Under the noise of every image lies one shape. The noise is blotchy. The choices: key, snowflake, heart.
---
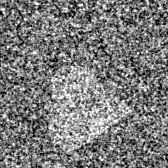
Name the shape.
heart
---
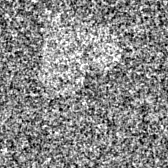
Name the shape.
heart
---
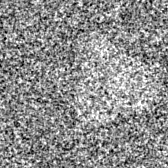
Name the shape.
heart
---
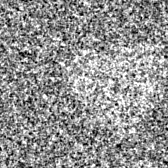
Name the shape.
heart
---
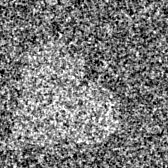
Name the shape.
heart
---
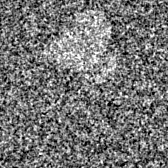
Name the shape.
heart
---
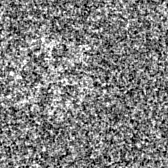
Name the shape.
snowflake
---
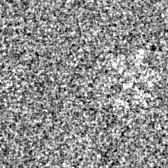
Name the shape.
snowflake
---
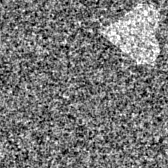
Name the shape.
heart
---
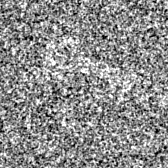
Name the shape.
key
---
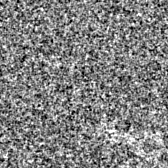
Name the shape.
key
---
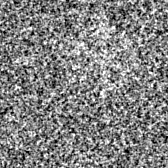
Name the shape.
snowflake
